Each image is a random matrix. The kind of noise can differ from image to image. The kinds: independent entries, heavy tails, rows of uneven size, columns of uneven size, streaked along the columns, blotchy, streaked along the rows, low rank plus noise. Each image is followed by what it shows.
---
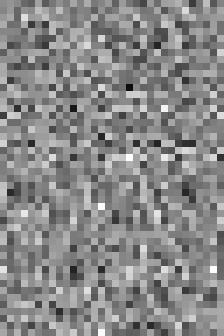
low rank plus noise
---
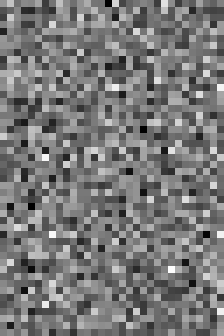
independent entries
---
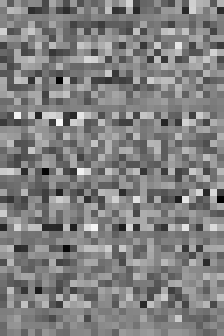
rows of uneven size
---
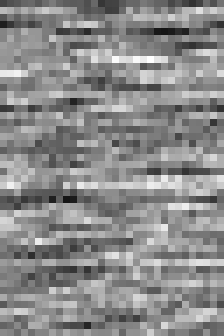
streaked along the rows
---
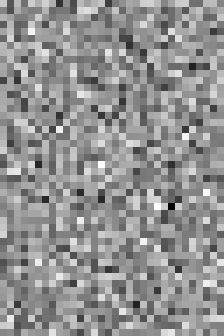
independent entries
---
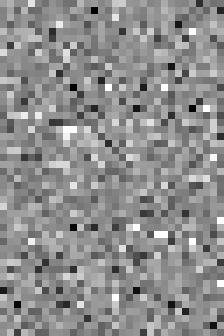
heavy tails
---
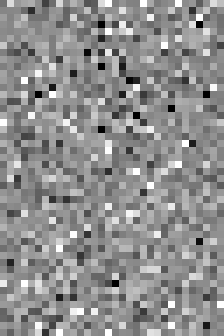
heavy tails
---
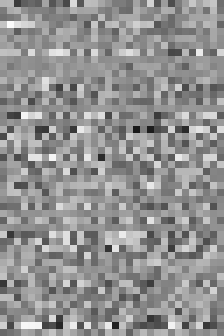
rows of uneven size
